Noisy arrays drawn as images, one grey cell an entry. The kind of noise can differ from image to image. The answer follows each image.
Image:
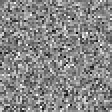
independent entries
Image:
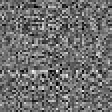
low rank plus noise
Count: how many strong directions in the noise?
two
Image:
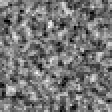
blotchy
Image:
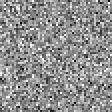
independent entries
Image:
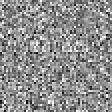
low rank plus noise
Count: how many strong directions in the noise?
three or four
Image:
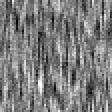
streaked along the columns
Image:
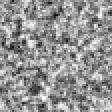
blotchy
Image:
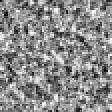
blotchy
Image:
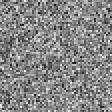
independent entries
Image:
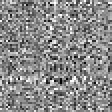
low rank plus noise
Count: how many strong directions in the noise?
three or four
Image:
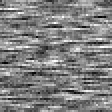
streaked along the rows
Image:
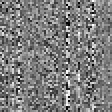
columns of uneven size
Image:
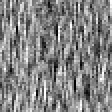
streaked along the columns
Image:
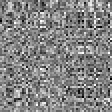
low rank plus noise
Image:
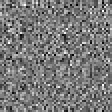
low rank plus noise
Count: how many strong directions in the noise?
three or four
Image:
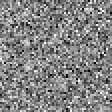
independent entries
